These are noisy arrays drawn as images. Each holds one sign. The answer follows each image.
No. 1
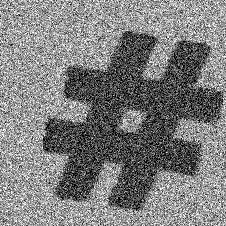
hash sign
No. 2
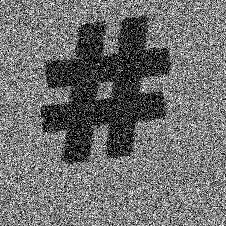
hash sign
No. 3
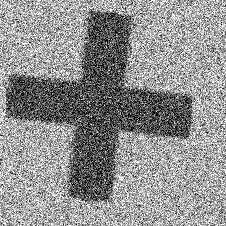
plus sign
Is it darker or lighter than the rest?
darker
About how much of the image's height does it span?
nearly all
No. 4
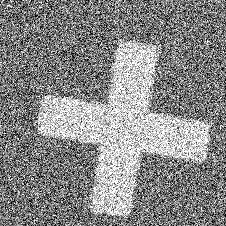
plus sign
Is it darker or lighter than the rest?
lighter
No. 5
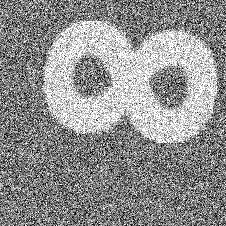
infinity sign
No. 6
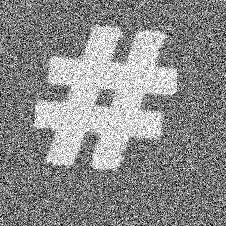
hash sign
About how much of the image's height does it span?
two thirds
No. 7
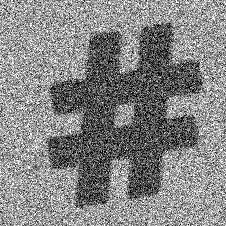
hash sign
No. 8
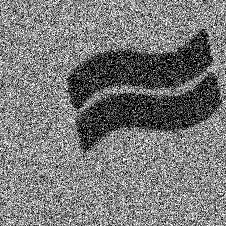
approximately sign
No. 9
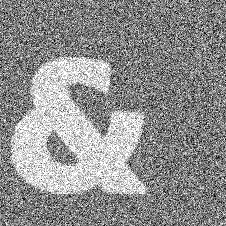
ampersand
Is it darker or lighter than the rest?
lighter
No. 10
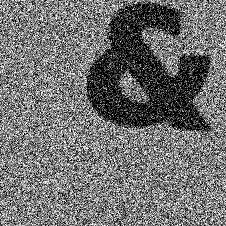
ampersand
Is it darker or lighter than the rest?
darker
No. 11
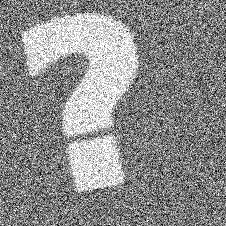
question mark
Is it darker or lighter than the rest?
lighter
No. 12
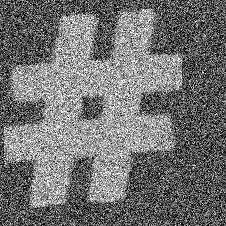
hash sign
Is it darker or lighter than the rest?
lighter
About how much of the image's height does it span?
nearly all
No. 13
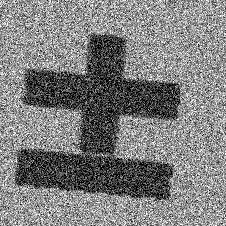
plus-minus sign
